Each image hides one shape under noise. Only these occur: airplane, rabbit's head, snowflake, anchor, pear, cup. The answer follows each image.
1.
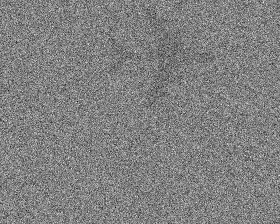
airplane
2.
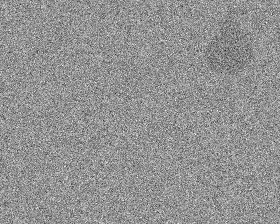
pear
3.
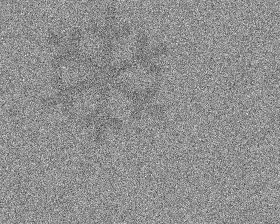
snowflake
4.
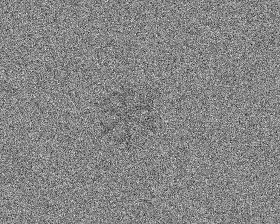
snowflake
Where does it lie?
centre
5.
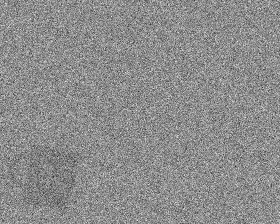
cup
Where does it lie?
bottom left
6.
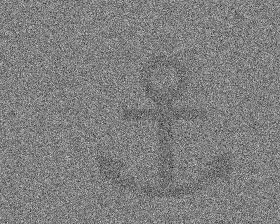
anchor
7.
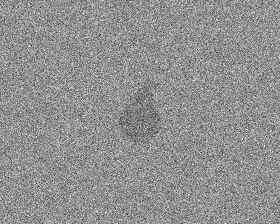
pear
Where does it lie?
centre
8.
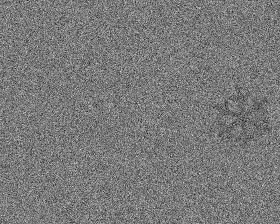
snowflake
